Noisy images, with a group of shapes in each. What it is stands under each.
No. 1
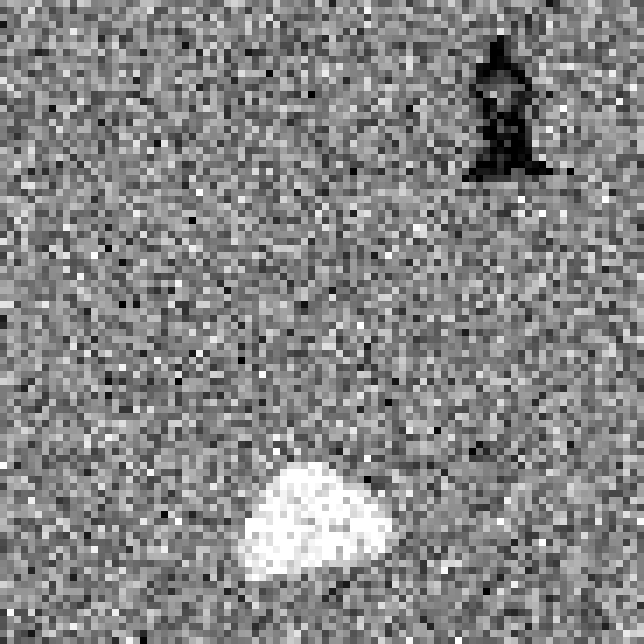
top right: dark chess bishop; bottom middle: light cloud
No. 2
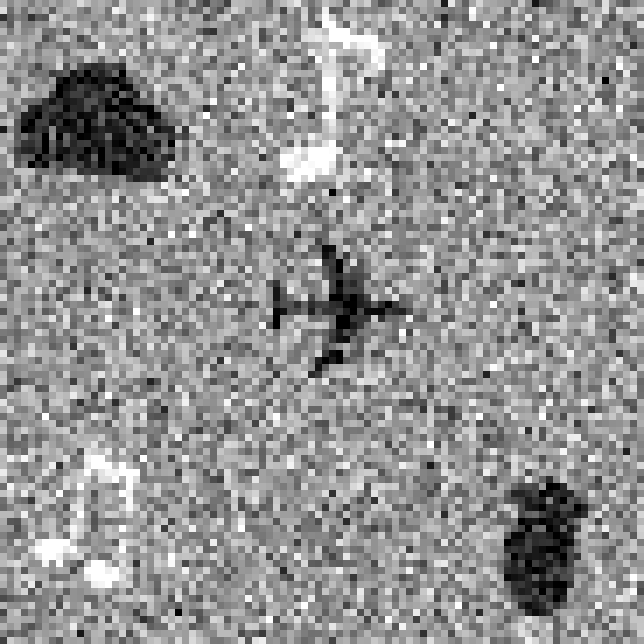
top left: dark cloud; top middle: light musical note; centre: dark airplane; bottom left: light pair of musical notes; bottom right: dark footprint
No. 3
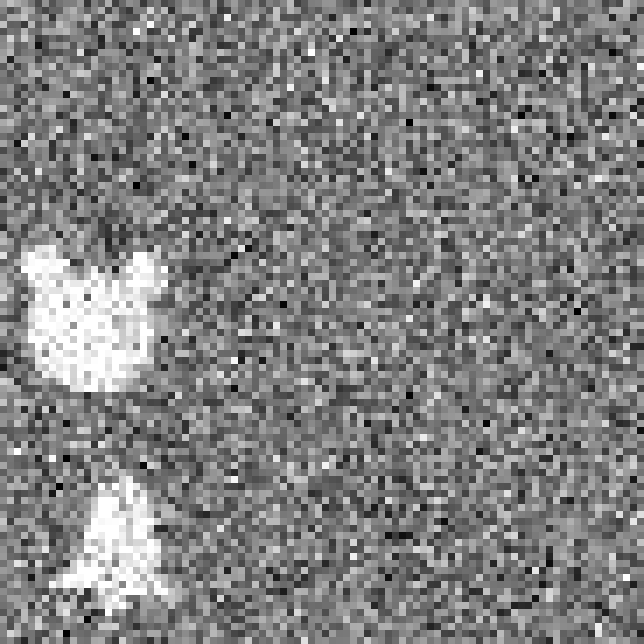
middle left: light bear's head; bottom left: light bell
